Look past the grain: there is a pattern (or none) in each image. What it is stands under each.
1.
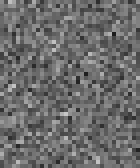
only noise
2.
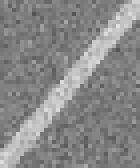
a diagonal band
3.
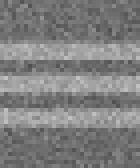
bands of rows
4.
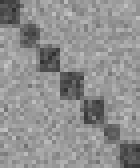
blocks along the diagonal
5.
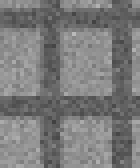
bands of rows crossing bands of columns
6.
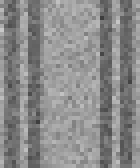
bands of columns
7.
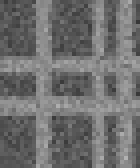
bands of rows crossing bands of columns
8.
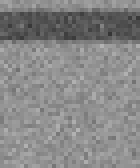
one band of rows
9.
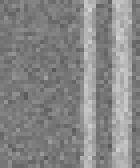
bands of columns
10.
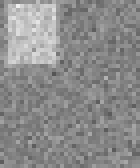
one block
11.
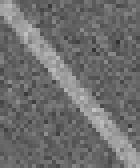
a diagonal band
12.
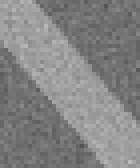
a diagonal band
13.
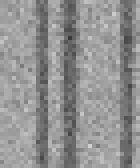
bands of columns
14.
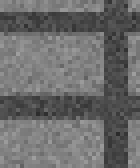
bands of rows crossing bands of columns
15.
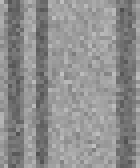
bands of columns
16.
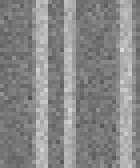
bands of columns
